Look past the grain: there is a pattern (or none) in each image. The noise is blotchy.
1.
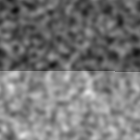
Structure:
a sharp edge
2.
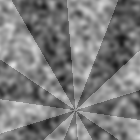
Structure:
spokes from one point
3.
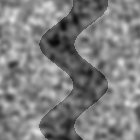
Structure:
a wavy band
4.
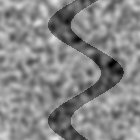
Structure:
a wavy band
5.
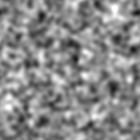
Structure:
only noise
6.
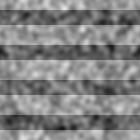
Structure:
horizontal stripes
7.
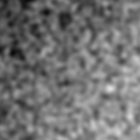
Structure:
a smooth slope
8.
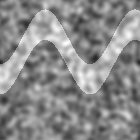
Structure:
a wavy band
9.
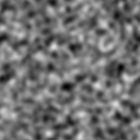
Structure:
only noise
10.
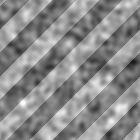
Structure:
diagonal stripes
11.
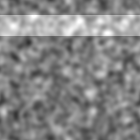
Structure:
one horizontal stripe
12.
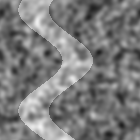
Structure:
a wavy band
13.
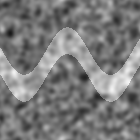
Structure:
a wavy band
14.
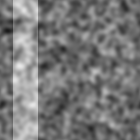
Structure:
one vertical stripe
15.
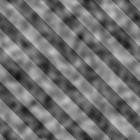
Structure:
diagonal stripes
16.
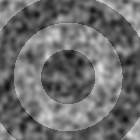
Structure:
rings round one point
